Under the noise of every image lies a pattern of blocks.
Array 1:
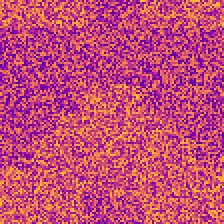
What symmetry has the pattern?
left and right mirror each other
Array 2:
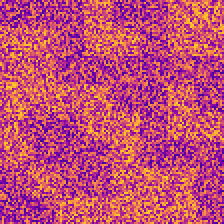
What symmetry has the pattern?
mirrored about the diagonal from the bottom left
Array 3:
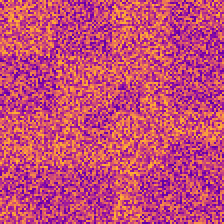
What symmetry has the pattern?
mirrored about the diagonal from the top left
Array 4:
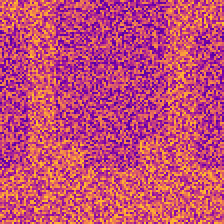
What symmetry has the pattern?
left and right mirror each other
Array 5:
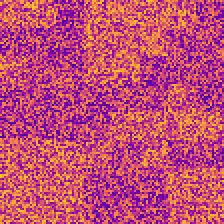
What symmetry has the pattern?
no symmetry
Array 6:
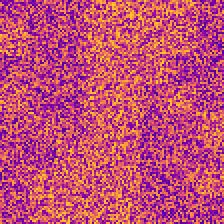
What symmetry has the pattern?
the same after a half turn
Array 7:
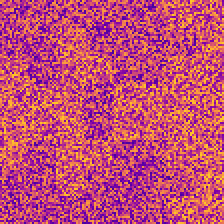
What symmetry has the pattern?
top and bottom mirror each other
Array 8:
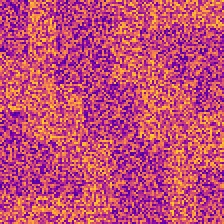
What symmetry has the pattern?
the same after a half turn
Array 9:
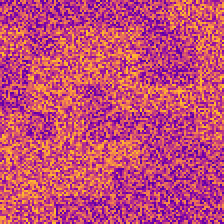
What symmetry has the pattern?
no symmetry
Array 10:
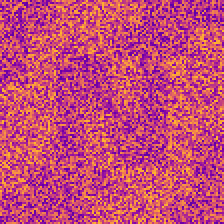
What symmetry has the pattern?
the same after a half turn
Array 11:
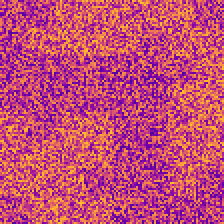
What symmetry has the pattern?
mirrored about the diagonal from the bottom left
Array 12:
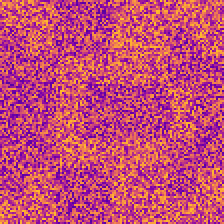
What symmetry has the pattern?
top and bottom mirror each other
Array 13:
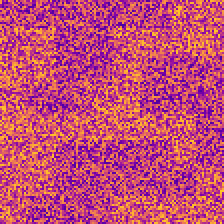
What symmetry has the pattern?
no symmetry
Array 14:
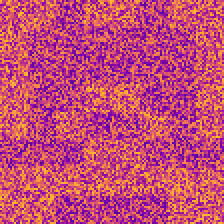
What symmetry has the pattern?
left and right mirror each other
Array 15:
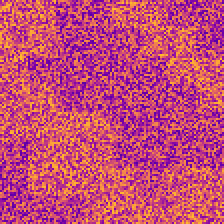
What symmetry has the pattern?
mirrored about the diagonal from the bottom left
